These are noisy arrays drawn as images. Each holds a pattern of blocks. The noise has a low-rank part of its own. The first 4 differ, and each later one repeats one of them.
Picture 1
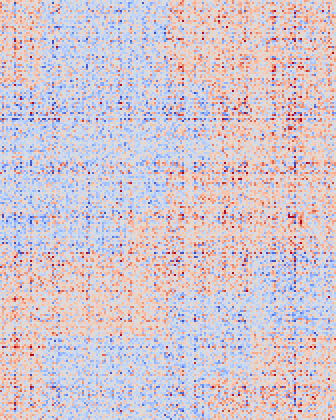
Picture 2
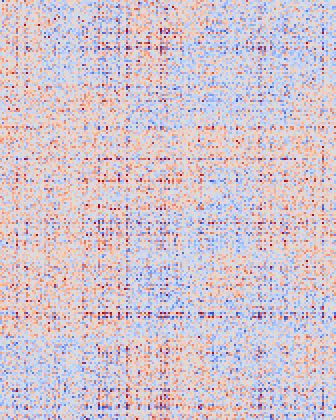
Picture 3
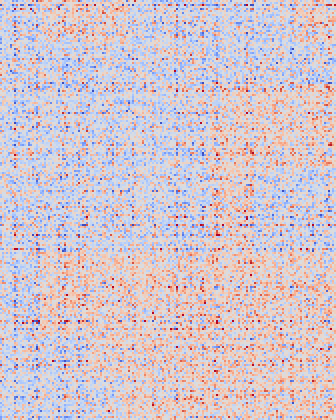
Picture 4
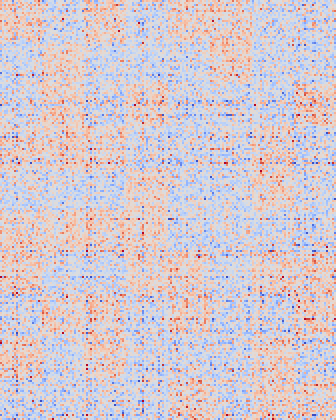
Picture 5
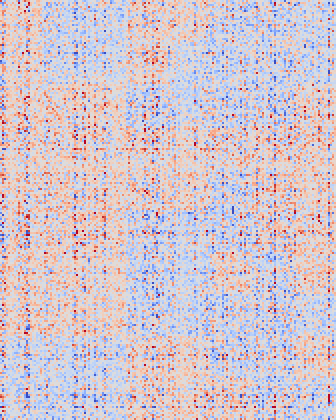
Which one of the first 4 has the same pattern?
2
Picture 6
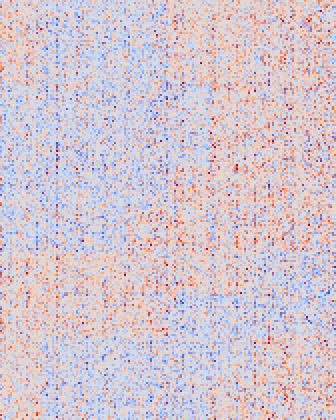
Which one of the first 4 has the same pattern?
1
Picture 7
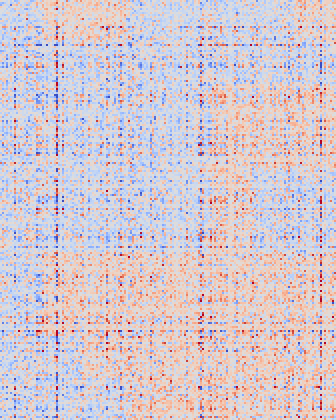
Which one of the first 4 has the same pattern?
3
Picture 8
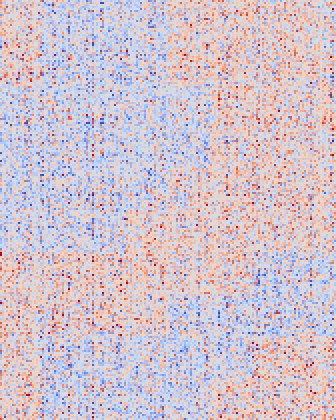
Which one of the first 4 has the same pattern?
1
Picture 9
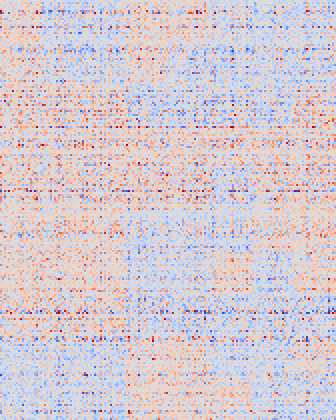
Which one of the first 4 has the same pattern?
2
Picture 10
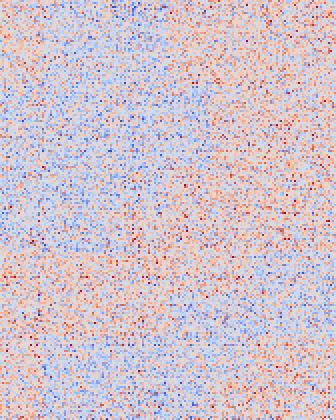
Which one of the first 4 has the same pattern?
1
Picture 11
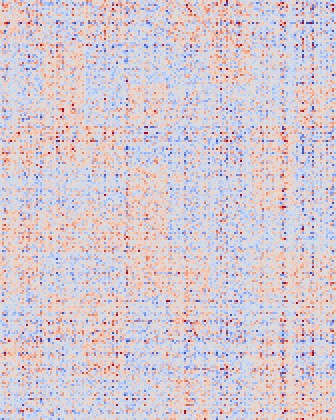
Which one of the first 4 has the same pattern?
4
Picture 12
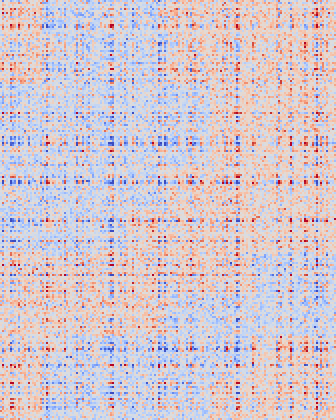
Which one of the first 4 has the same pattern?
1
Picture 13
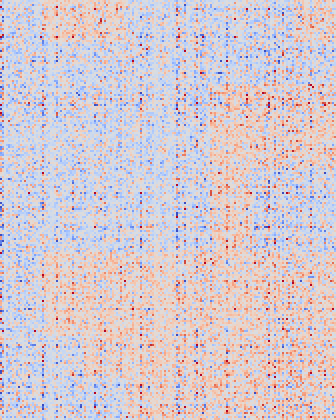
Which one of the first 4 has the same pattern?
3
